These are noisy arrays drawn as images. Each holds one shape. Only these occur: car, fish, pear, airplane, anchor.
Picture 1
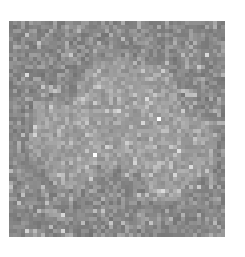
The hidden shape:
car
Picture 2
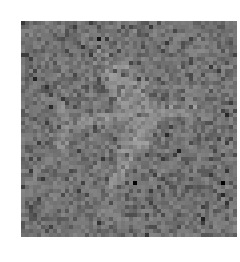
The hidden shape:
airplane
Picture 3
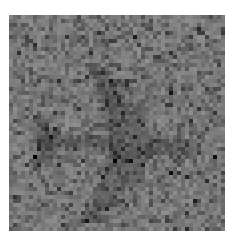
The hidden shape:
airplane
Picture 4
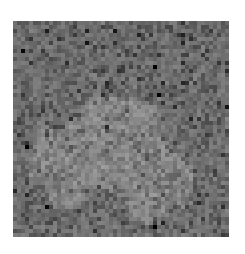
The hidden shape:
car
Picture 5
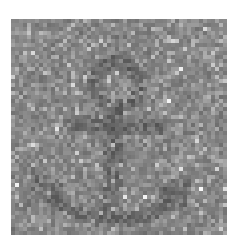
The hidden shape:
anchor
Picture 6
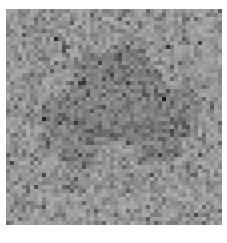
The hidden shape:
car
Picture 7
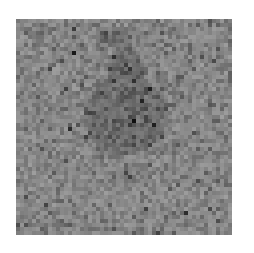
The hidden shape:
pear
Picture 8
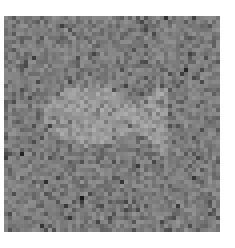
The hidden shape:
fish
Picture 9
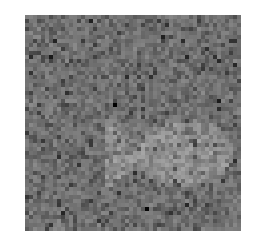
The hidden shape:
fish
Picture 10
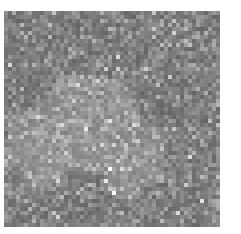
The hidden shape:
car
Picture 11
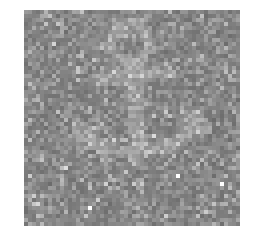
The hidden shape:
anchor
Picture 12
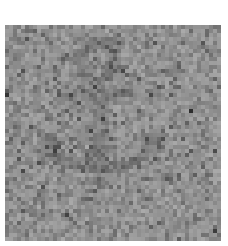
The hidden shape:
anchor
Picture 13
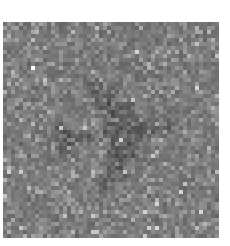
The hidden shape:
airplane
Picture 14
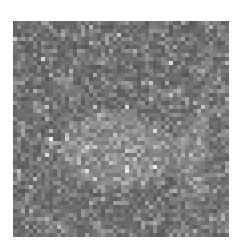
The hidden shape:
fish
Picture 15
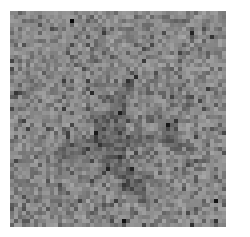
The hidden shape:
airplane
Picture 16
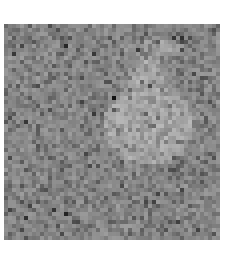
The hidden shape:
pear
